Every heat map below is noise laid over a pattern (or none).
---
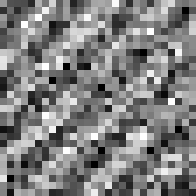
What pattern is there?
diagonal stripes
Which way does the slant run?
bottom left to top right
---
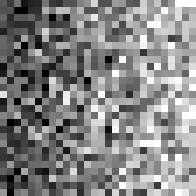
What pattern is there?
a smooth slope
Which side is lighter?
right
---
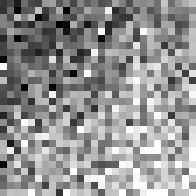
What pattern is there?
a smooth slope
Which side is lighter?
bottom right
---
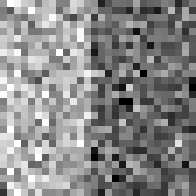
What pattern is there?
a sharp edge
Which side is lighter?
left
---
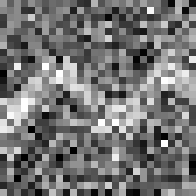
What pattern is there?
a wavy band
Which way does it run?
left to right
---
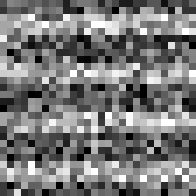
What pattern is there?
horizontal stripes
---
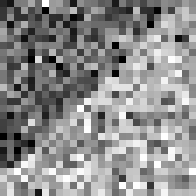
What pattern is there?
a sharp edge
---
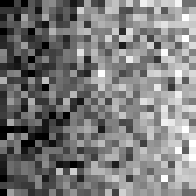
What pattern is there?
a smooth slope
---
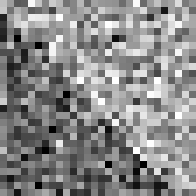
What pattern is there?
a sharp edge
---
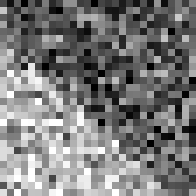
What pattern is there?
a sharp edge
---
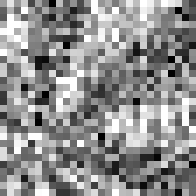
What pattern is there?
spokes from one point
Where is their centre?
bottom left
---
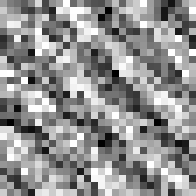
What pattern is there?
diagonal stripes
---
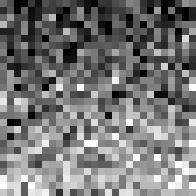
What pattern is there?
a smooth slope
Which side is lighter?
bottom
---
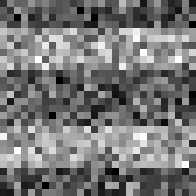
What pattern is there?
horizontal stripes
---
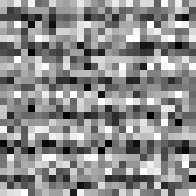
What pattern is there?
horizontal stripes
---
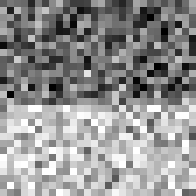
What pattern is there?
a sharp edge
